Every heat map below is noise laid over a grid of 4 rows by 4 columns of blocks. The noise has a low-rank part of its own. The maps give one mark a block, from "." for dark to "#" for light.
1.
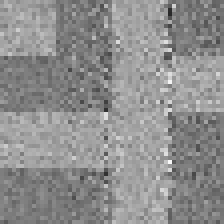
#.#.
..##
###.
..#.
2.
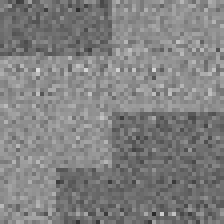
..##
####
##..
#...
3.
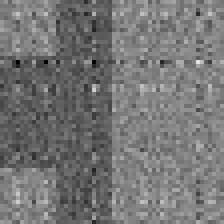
#.##
..##
..##
#.##
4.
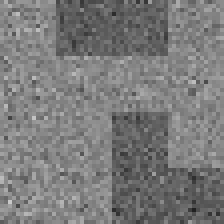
#..#
####
##.#
##..
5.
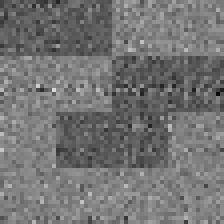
..##
##..
#..#
####
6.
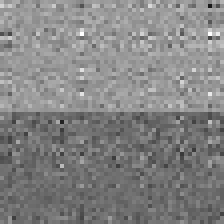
####
####
....
....
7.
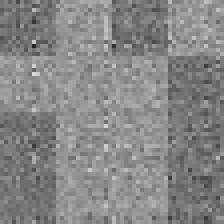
.#.#
###.
.##.
.##.
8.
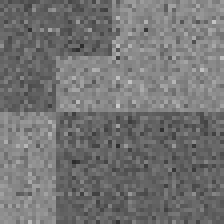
..##
.###
#...
#...
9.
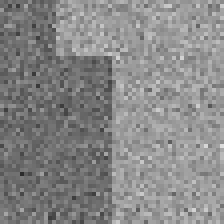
.###
..##
..##
..##
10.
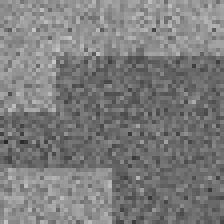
####
#...
....
##..
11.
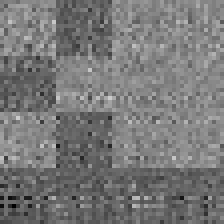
#.##
.###
#.##
....
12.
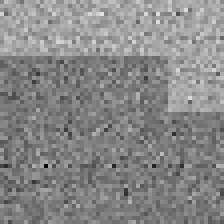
####
...#
....
....
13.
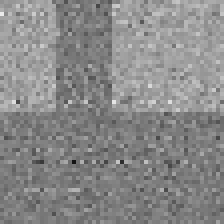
#.##
#.##
....
....
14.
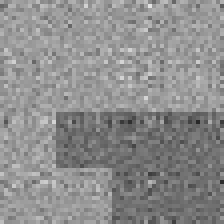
####
####
#...
##..
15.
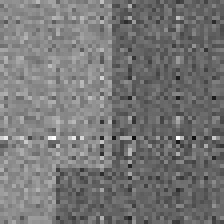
##..
##..
##..
#...
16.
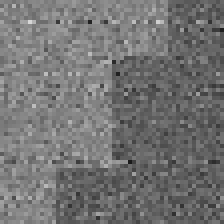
###.
##..
##..
#...
